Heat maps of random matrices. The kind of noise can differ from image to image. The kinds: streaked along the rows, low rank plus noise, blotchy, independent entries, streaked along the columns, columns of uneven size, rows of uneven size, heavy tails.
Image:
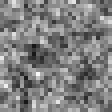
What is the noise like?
blotchy
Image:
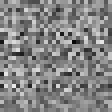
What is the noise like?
rows of uneven size
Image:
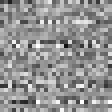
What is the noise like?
rows of uneven size
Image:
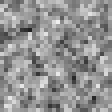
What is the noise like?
blotchy
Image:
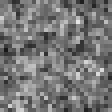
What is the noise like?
blotchy
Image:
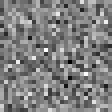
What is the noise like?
independent entries
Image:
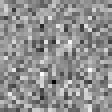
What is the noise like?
low rank plus noise
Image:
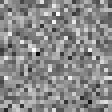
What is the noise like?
independent entries
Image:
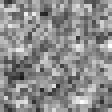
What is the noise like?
blotchy
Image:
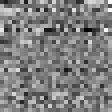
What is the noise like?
rows of uneven size
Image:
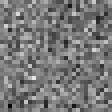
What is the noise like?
independent entries
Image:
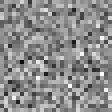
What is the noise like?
independent entries
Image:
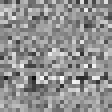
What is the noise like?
rows of uneven size
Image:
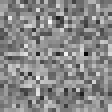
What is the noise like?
low rank plus noise
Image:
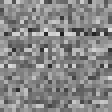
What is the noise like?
rows of uneven size
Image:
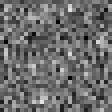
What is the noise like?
low rank plus noise
